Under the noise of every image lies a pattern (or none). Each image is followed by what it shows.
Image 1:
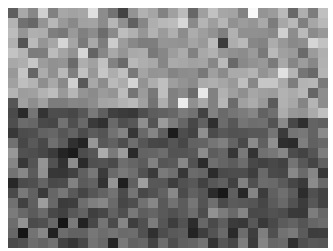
a sharp edge
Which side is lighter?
top
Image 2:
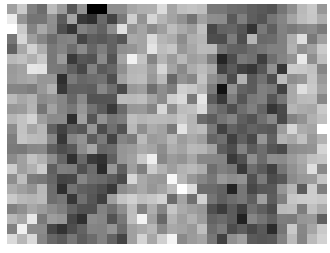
vertical stripes
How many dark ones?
2
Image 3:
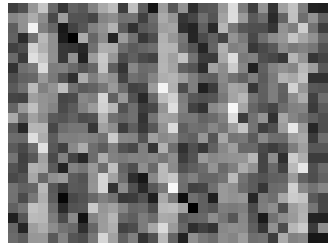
vertical stripes
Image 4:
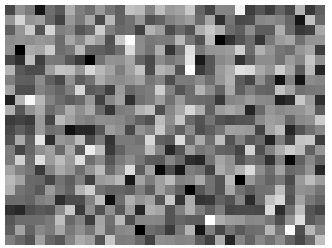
only noise
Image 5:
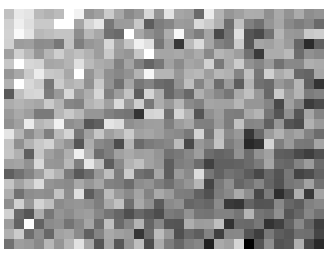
a smooth slope
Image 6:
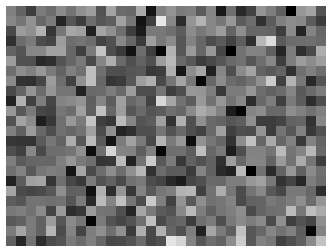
only noise
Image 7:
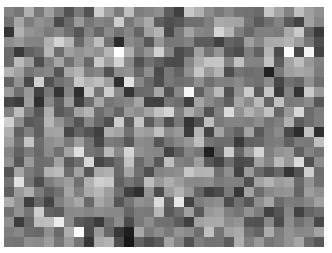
only noise
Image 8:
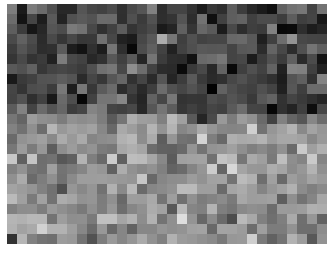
a sharp edge
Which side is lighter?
bottom
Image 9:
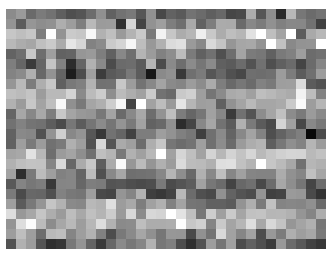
horizontal stripes
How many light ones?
4
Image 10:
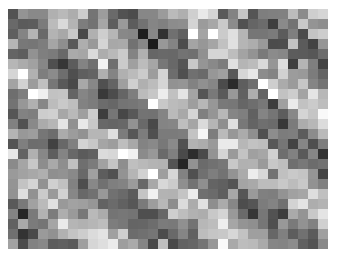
diagonal stripes
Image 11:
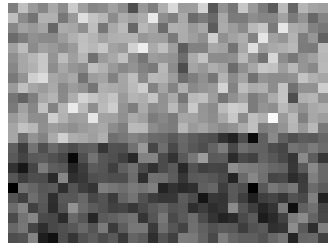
a sharp edge
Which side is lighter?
top
